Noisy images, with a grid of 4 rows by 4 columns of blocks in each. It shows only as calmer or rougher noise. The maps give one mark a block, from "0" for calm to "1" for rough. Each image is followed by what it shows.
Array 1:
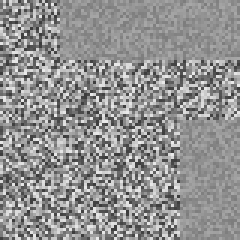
1 0 0 0
1 1 1 1
1 1 1 0
1 1 1 0
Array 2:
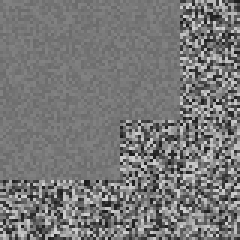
0 0 0 1
0 0 0 1
0 0 1 1
1 1 1 1
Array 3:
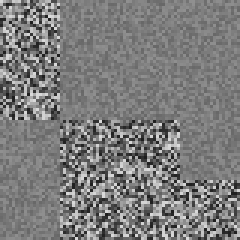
1 0 0 0
1 0 0 0
0 1 1 0
0 1 1 1
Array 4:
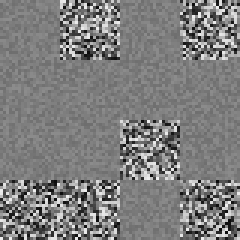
0 1 0 1
0 0 0 0
0 0 1 0
1 1 0 1
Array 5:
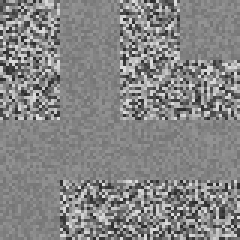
1 0 1 0
1 0 1 1
0 0 0 0
0 1 1 1
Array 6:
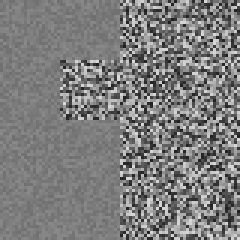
0 0 1 1
0 1 1 1
0 0 1 1
0 0 1 1
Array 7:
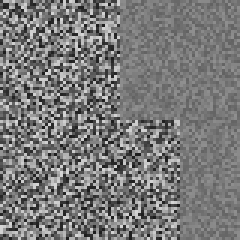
1 1 0 0
1 1 0 0
1 1 1 0
1 1 1 0
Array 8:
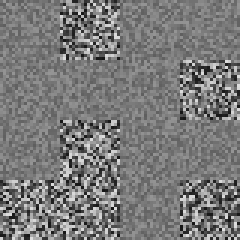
0 1 0 0
0 0 0 1
0 1 0 0
1 1 0 1
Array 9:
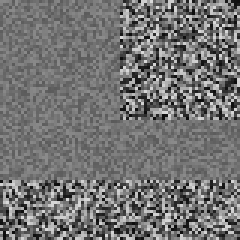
0 0 1 1
0 0 1 1
0 0 0 0
1 1 1 1
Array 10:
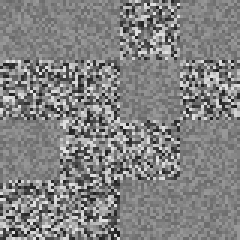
0 0 1 0
1 1 0 1
0 1 1 0
1 1 0 0
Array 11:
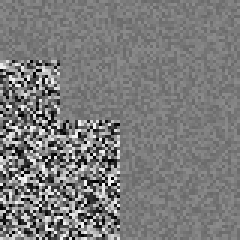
0 0 0 0
1 0 0 0
1 1 0 0
1 1 0 0
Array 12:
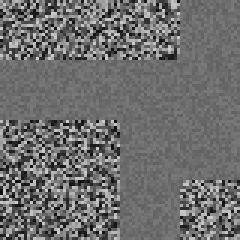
1 1 1 0
0 0 0 0
1 1 0 0
1 1 0 1
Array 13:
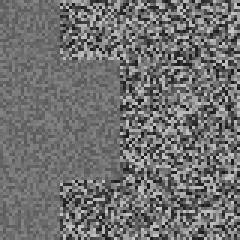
0 1 1 1
0 0 1 1
0 0 1 1
0 1 1 1
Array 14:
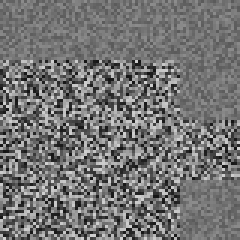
0 0 0 0
1 1 1 0
1 1 1 1
1 1 1 0
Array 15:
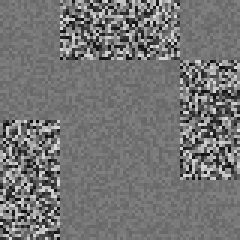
0 1 1 0
0 0 0 1
1 0 0 1
1 0 0 0
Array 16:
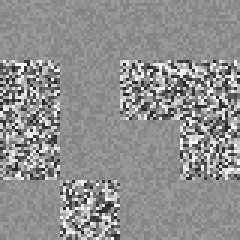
0 0 0 0
1 0 1 1
1 0 0 1
0 1 0 0
